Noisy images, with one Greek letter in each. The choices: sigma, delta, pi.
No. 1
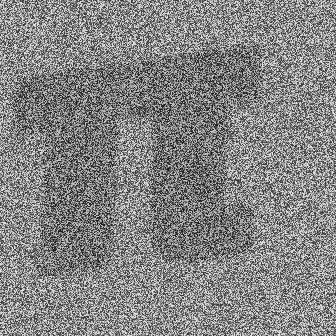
dark pi
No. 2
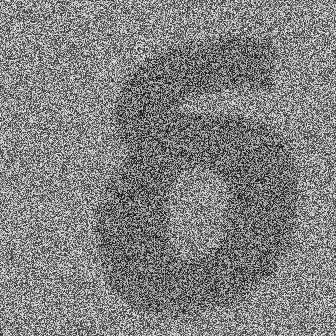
dark delta
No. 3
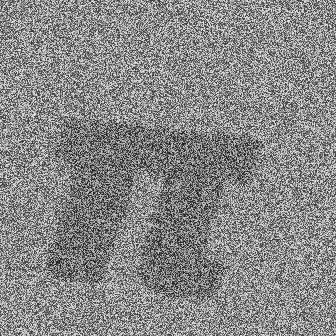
dark pi
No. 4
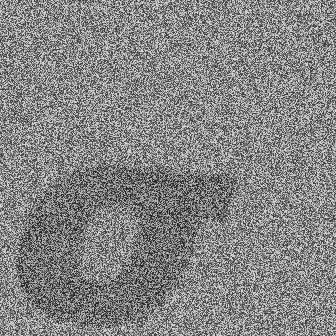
dark sigma
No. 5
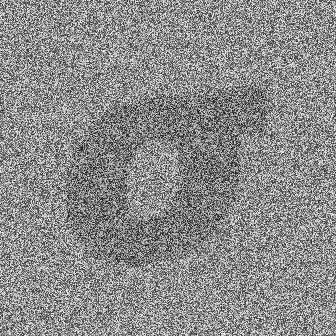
dark sigma
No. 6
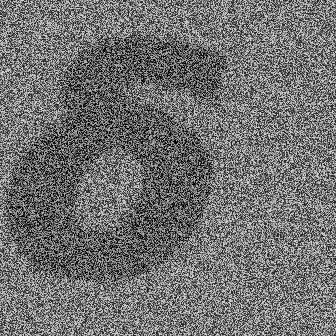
dark delta
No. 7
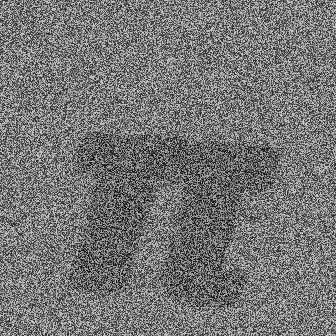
dark pi
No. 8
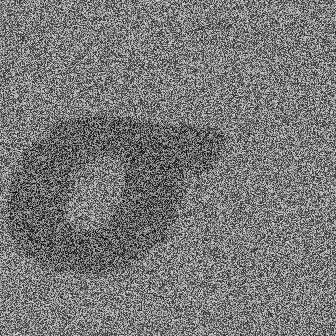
dark sigma
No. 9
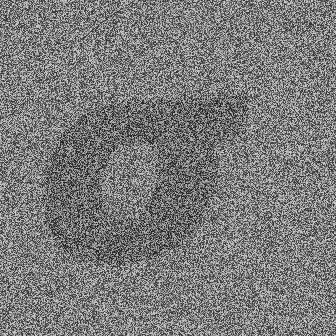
dark sigma
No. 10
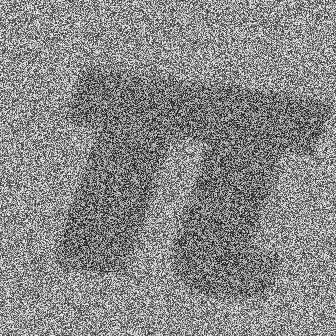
dark pi
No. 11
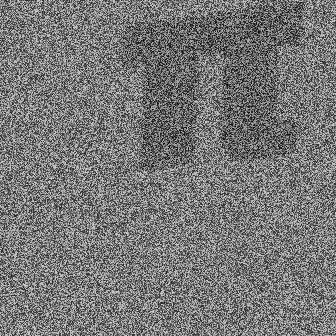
dark pi
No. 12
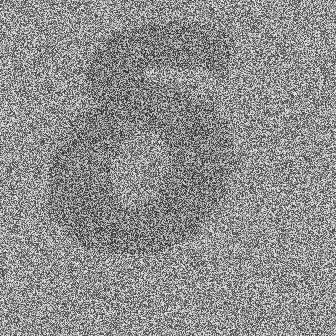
dark delta
